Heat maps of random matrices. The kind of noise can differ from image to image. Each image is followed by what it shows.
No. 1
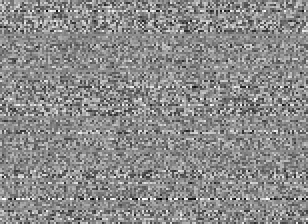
rows of uneven size
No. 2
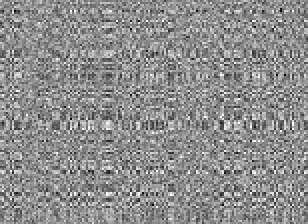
low rank plus noise
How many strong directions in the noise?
one
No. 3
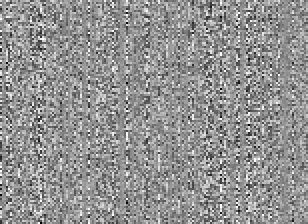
columns of uneven size
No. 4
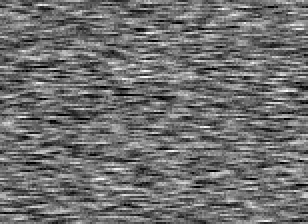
streaked along the rows
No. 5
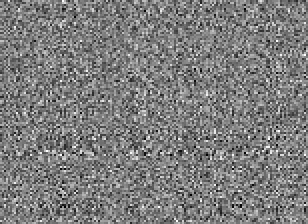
low rank plus noise
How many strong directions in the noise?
five to eight
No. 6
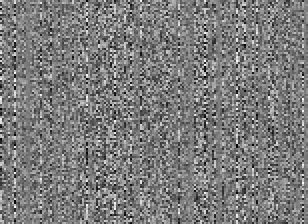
columns of uneven size
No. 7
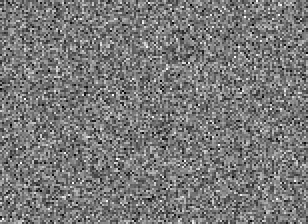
independent entries
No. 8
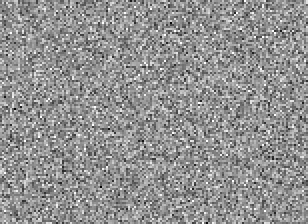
independent entries
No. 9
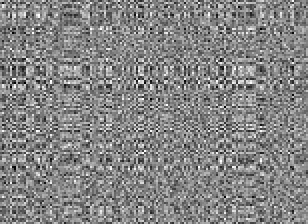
low rank plus noise
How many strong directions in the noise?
one
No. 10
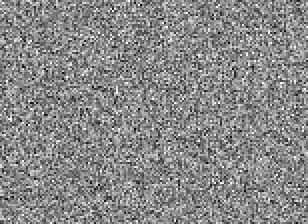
independent entries
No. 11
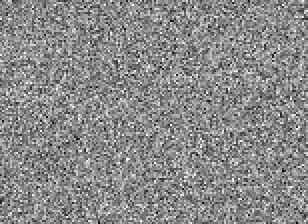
independent entries
